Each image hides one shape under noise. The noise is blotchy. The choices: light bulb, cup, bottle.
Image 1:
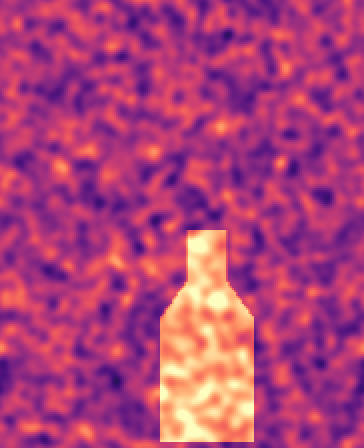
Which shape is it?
bottle
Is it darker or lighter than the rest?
lighter
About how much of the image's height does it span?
half
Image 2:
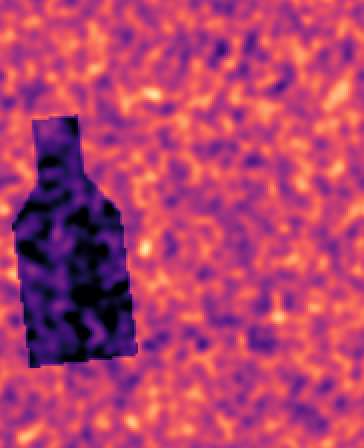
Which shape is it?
bottle
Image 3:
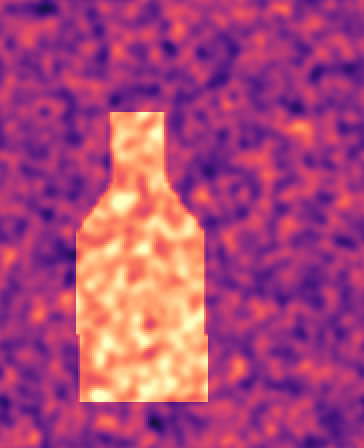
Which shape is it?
bottle
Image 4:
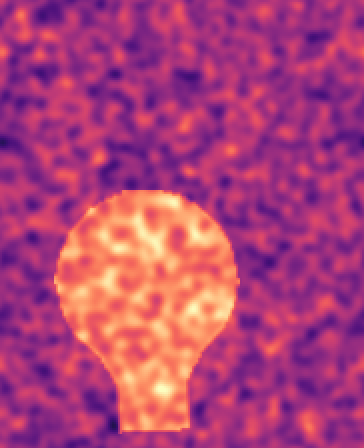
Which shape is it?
light bulb
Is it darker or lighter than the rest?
lighter
